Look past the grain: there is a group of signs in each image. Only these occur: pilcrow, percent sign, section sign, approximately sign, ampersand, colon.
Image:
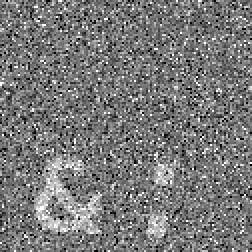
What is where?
bottom left: ampersand; bottom right: colon
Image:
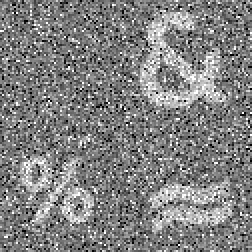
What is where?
top right: ampersand; bottom left: percent sign; bottom right: approximately sign
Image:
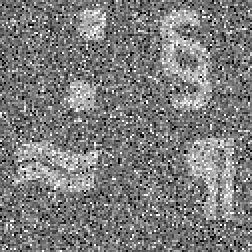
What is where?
top left: colon; top right: section sign; bottom left: approximately sign; bottom right: pilcrow
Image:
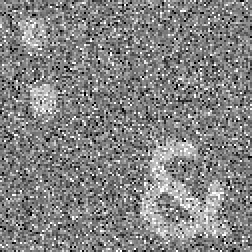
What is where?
top left: colon; bottom right: ampersand
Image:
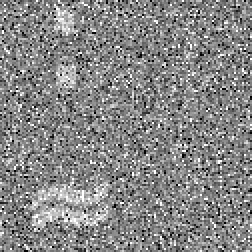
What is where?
top left: colon; bottom left: approximately sign
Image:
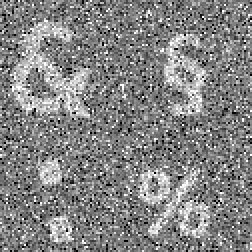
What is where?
top left: ampersand; top right: section sign; bottom left: colon; bottom right: percent sign
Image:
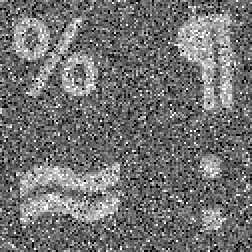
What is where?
top left: percent sign; top right: pilcrow; bottom left: approximately sign; bottom right: colon
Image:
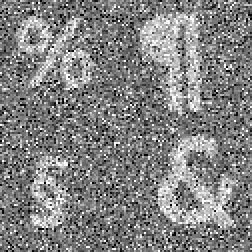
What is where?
top left: percent sign; top right: pilcrow; bottom left: section sign; bottom right: ampersand
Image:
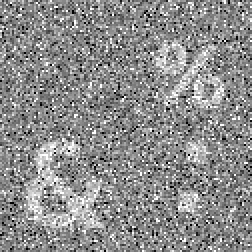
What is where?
top right: percent sign; bottom left: ampersand; bottom right: colon
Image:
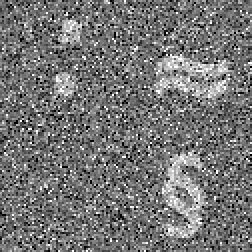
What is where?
top left: colon; top right: approximately sign; bottom right: section sign
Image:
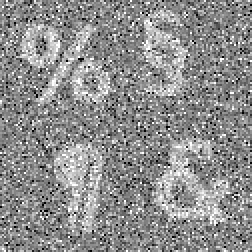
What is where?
top left: percent sign; top right: section sign; bottom left: pilcrow; bottom right: ampersand
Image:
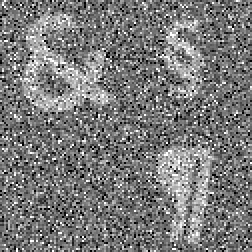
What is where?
top left: ampersand; top right: section sign; bottom right: pilcrow
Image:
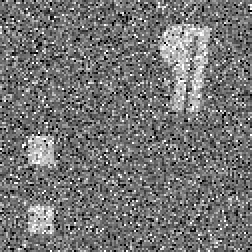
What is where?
top right: pilcrow; bottom left: colon
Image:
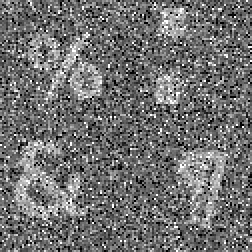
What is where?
top left: percent sign; top right: colon; bottom left: ampersand; bottom right: pilcrow
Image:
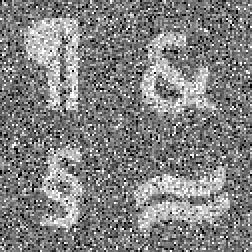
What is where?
top left: pilcrow; top right: ampersand; bottom left: section sign; bottom right: approximately sign
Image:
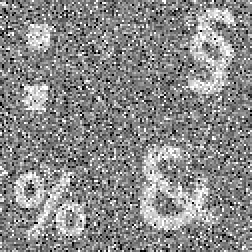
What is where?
top left: colon; top right: section sign; bottom left: percent sign; bottom right: ampersand
